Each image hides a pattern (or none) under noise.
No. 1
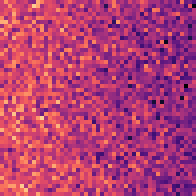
a smooth slope
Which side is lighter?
left
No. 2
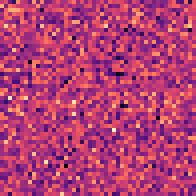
only noise
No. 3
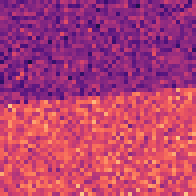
a sharp edge
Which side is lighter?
bottom
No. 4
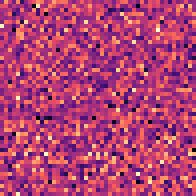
only noise
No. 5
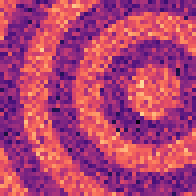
rings round one point
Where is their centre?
middle right
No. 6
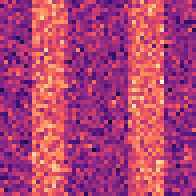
vertical stripes
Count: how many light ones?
2
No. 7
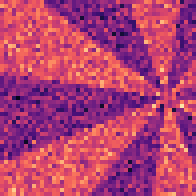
spokes from one point
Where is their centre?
middle right
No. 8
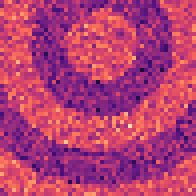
rings round one point
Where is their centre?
top middle
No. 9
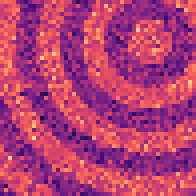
rings round one point
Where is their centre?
top right
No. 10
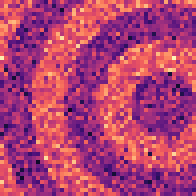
rings round one point
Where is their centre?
middle right
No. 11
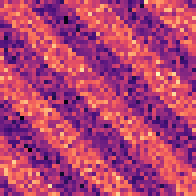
diagonal stripes
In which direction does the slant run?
top left to bottom right
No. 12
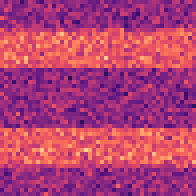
horizontal stripes
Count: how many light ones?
2
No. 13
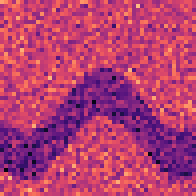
a wavy band
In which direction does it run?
left to right
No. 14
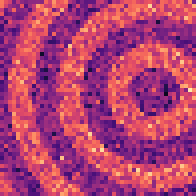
rings round one point
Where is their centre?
middle right
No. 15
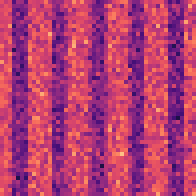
vertical stripes
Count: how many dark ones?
5
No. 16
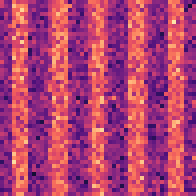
vertical stripes
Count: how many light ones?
5
